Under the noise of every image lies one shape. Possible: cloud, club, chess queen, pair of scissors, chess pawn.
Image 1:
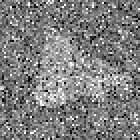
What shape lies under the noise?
chess pawn
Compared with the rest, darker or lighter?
lighter
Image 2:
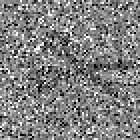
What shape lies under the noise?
pair of scissors
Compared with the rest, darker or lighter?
darker
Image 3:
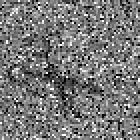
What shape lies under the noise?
pair of scissors
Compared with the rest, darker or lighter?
darker
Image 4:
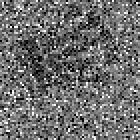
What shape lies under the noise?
chess queen
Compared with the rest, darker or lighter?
darker
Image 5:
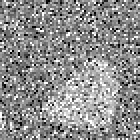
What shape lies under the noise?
cloud
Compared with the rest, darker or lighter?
lighter
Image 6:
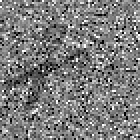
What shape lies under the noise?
pair of scissors
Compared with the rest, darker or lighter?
darker
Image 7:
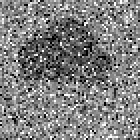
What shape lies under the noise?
cloud
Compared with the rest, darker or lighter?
darker
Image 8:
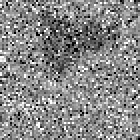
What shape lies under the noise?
chess pawn
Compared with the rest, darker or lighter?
darker
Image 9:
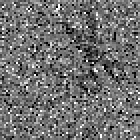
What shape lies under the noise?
pair of scissors
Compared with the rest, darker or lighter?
darker
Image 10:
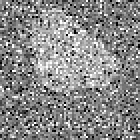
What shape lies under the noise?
cloud
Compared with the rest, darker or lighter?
lighter
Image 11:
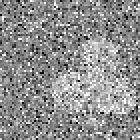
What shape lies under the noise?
club
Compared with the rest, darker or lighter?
lighter
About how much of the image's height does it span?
two thirds
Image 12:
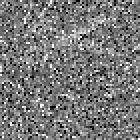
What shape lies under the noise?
pair of scissors
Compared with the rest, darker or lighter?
lighter
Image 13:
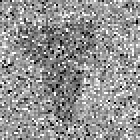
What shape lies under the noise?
chess pawn
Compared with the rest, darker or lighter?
darker
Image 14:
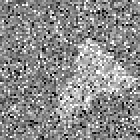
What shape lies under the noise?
chess pawn
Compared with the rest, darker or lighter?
lighter
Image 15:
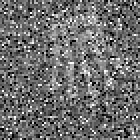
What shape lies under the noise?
chess queen
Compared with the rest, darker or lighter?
lighter
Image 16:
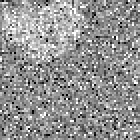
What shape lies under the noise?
cloud
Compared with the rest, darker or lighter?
lighter
